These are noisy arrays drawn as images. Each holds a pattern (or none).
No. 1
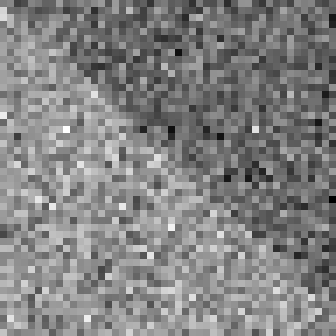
a sharp edge
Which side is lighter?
bottom left
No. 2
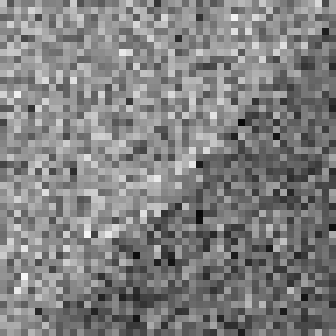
a sharp edge
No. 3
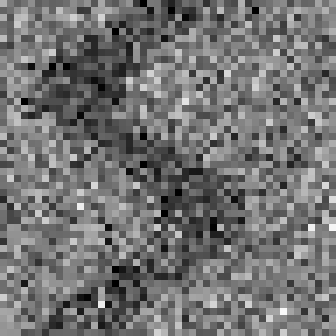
a wavy band
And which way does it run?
top to bottom
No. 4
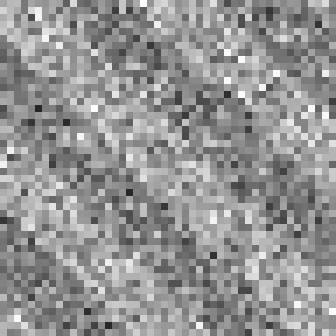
diagonal stripes
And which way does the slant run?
top left to bottom right
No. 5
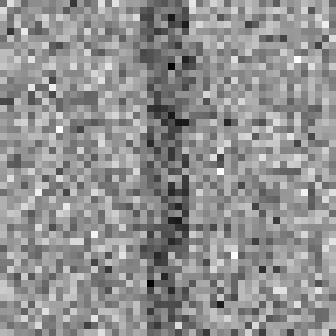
one vertical stripe
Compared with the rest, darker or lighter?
darker
